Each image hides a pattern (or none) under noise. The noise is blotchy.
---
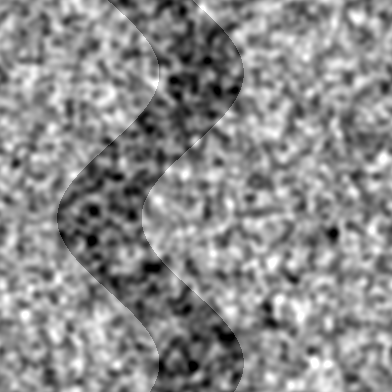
a wavy band
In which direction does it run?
top to bottom
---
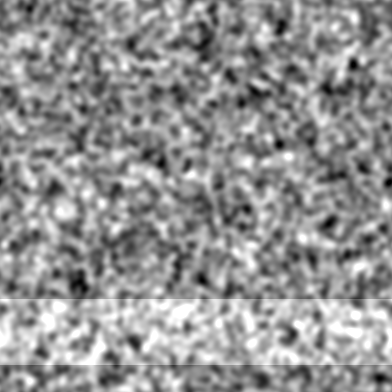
one horizontal stripe
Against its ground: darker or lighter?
lighter
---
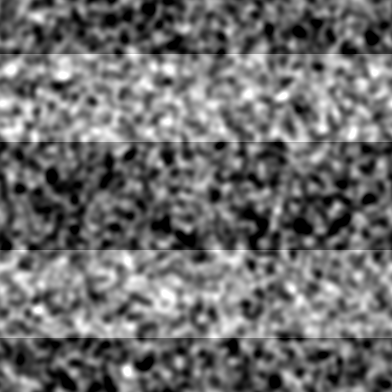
horizontal stripes
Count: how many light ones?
2
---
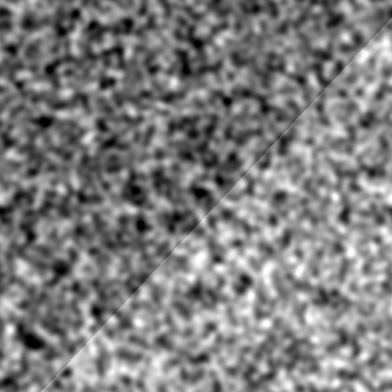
a sharp edge
